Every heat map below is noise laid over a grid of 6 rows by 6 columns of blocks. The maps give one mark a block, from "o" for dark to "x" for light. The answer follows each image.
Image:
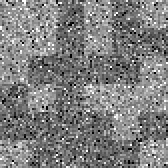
x x o x o x
x x o x o o
x o o o o x
o x o x x x
o o o o x o
x o o o o x
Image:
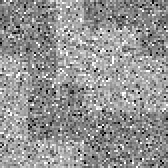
o o x o o o
o o x x x o
x o x x x x
x o o x x x
x o o o o o
x x x o o o
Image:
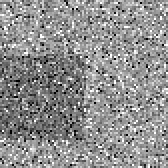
x x x x x x
x x x x x x
o o o x x x
o o o x x x
o o o x x x
x x x x x x
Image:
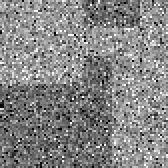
x x x o o x
x x x x x x
x x x o x x
o o o o x x
o o o o x x
o o o o x x
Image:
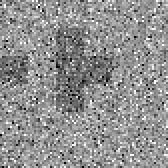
x x x x x x
x x o x x x
o x o o x x
x x o x x x
x x x x x x
x x x x x x
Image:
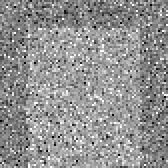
o o o o o o
o x x x x o
o x x x x o
o x x x x o
o x x x x o
o x x x x o
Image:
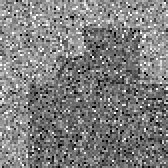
x x x x x x
x x x o o x
x x o o o x
x o o o o o
x o o o o o
x o o o o o
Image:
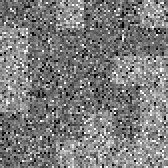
o o x o o x
x o o o o o
x o o o x x
x o o o o x
o o o x o x
o o x x x x
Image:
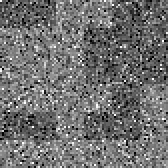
o o x x o o
x x x o o o
x x x o o o
x x x x o x
o o x o o x
x x x x x x
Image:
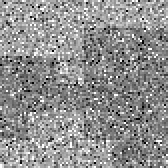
x x x x x x
x x x o o o
o o x o o o
o o o o o o
o x x o o o
x x x x o o
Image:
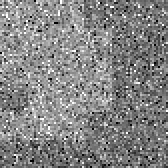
x x x o o o
x x x x o o
x x x x o o
o x x x o o
x x x o o o
o o o o o o
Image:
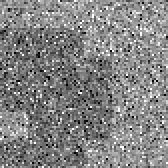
x x x x x x
o o o x x x
o o o o x x
o o o o x x
x o o o x x
o o o x x x
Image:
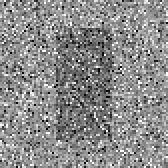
x x x x x x
x x o o x x
x x o o x x
x x o o x x
x x o o x x
x x x x x x
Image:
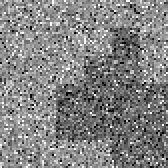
x x x x x x
x x x x o x
x x x o o x
x x o o o o
x x o o o o
x x x x o o
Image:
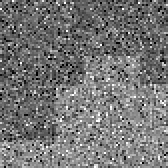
o o o o o o
o o o o o o
o o o x x o
o o x x x x
o o x x x x
x x x x x x
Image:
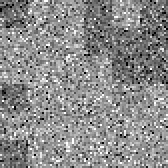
o x x o x o
x x x o o o
x x x x o o
o x x x x x
x x x x x x
o x x x x x
